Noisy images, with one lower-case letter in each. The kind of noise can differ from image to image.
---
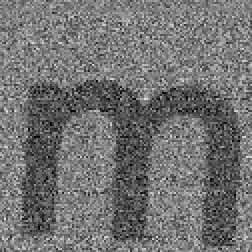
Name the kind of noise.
rows of uneven size
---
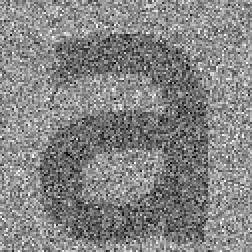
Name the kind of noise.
independent entries
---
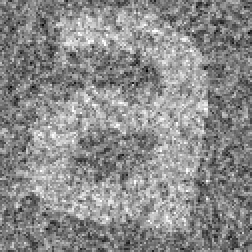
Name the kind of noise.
blotchy
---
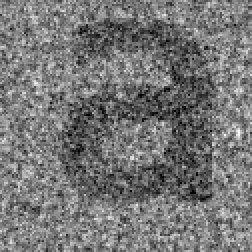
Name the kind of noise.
blotchy
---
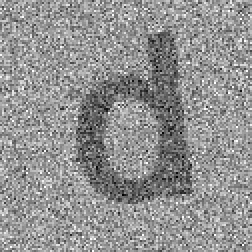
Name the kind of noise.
low rank plus noise
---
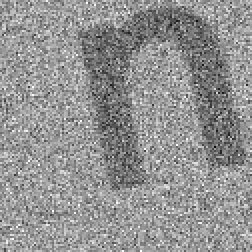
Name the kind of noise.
independent entries
